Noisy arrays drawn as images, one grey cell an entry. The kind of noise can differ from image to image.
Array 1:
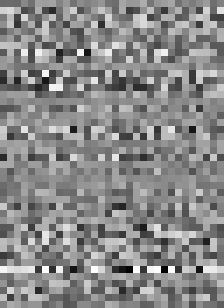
rows of uneven size
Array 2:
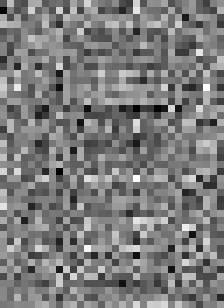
low rank plus noise
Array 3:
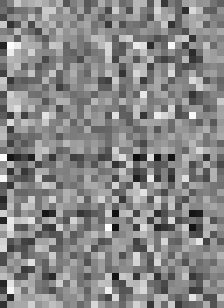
low rank plus noise
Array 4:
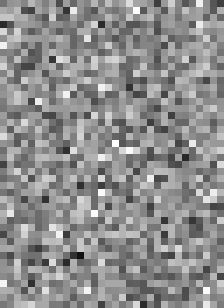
independent entries
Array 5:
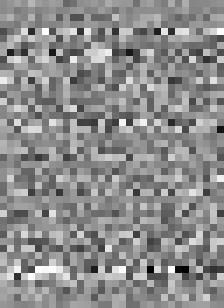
rows of uneven size
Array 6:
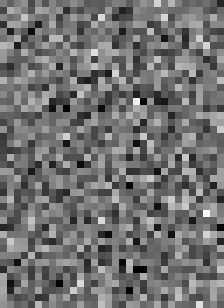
independent entries
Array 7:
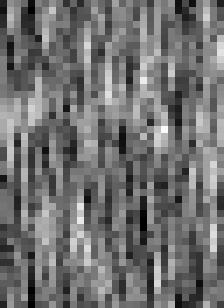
streaked along the columns
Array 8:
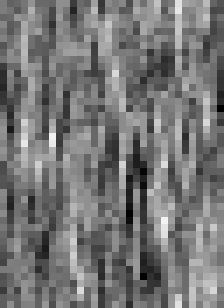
streaked along the columns
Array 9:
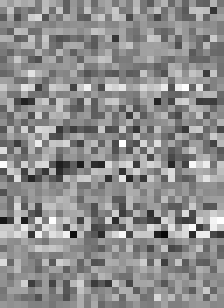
rows of uneven size
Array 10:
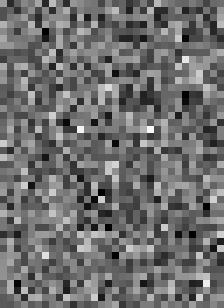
low rank plus noise
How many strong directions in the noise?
five to eight
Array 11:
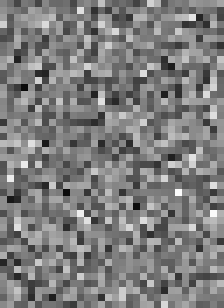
independent entries
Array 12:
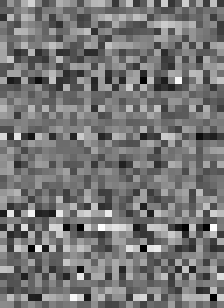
rows of uneven size
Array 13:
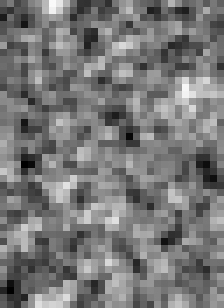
blotchy
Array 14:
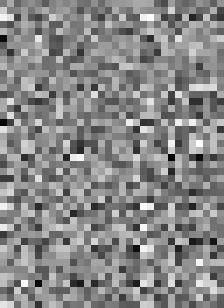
low rank plus noise
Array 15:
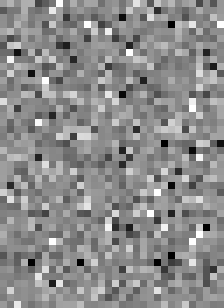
heavy tails
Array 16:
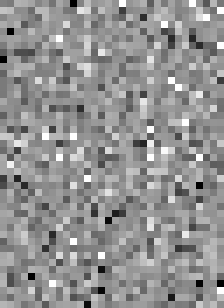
heavy tails
